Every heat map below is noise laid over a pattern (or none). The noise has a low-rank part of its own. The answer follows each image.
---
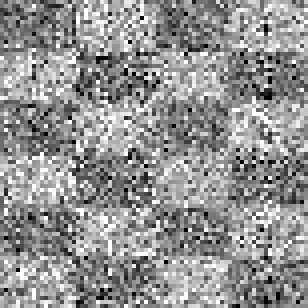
a checkerboard
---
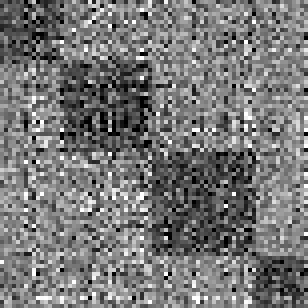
blocks along the diagonal
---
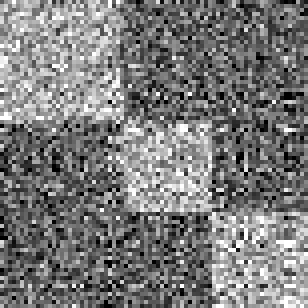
blocks along the diagonal
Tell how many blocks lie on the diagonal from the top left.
3
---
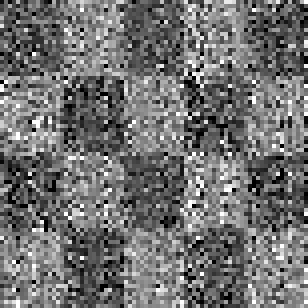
a checkerboard
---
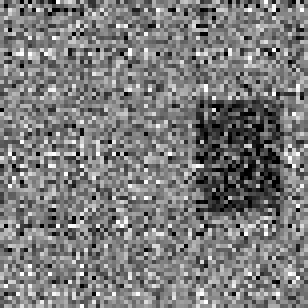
one block
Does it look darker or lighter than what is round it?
darker
